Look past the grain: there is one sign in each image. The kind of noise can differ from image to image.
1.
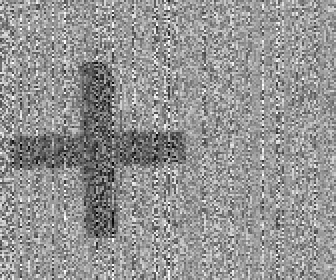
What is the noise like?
columns of uneven size
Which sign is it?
plus sign
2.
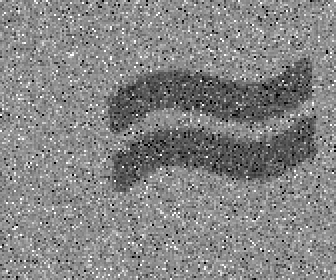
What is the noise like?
heavy tails
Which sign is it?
approximately sign
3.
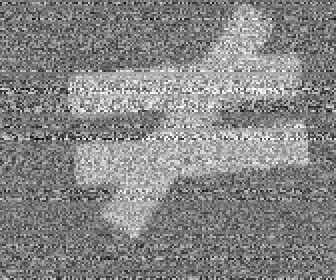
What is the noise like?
rows of uneven size
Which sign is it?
not-equal sign
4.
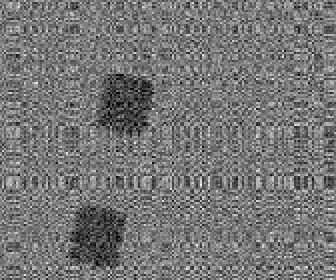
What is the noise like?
low rank plus noise
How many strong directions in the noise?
one
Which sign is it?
colon
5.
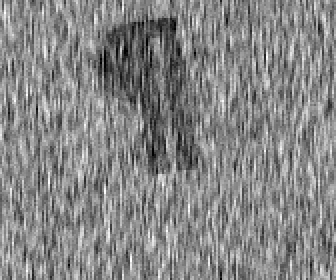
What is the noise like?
streaked along the columns
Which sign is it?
pilcrow
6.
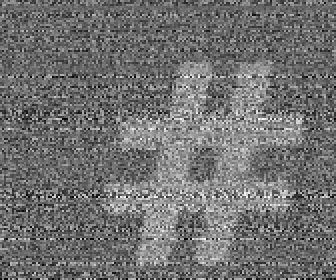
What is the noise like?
rows of uneven size
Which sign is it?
hash sign
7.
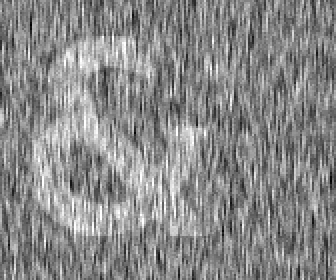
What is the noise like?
streaked along the columns
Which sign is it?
ampersand
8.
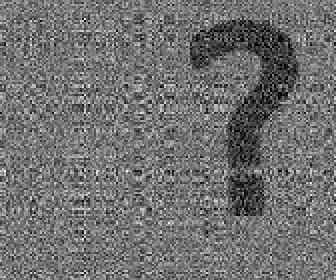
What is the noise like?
low rank plus noise
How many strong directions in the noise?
three or four
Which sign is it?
question mark
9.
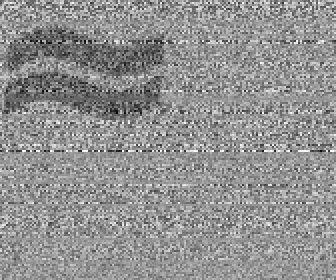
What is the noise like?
rows of uneven size
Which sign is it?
approximately sign
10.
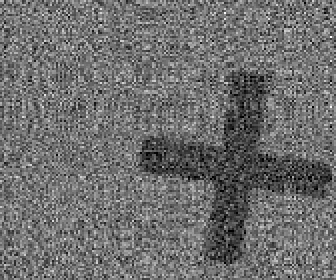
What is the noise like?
low rank plus noise
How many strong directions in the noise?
three or four
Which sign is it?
plus sign
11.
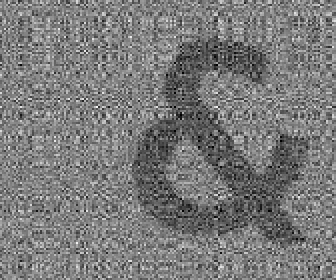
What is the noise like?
low rank plus noise
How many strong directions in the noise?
two
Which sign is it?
ampersand
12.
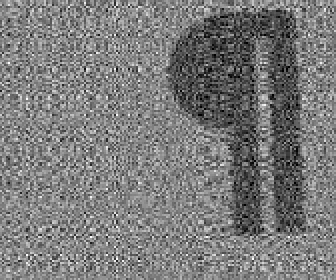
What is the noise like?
low rank plus noise
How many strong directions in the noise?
two
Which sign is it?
pilcrow
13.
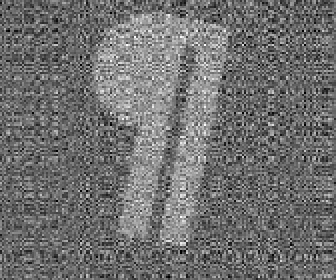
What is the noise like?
low rank plus noise
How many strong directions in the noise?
two
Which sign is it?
pilcrow
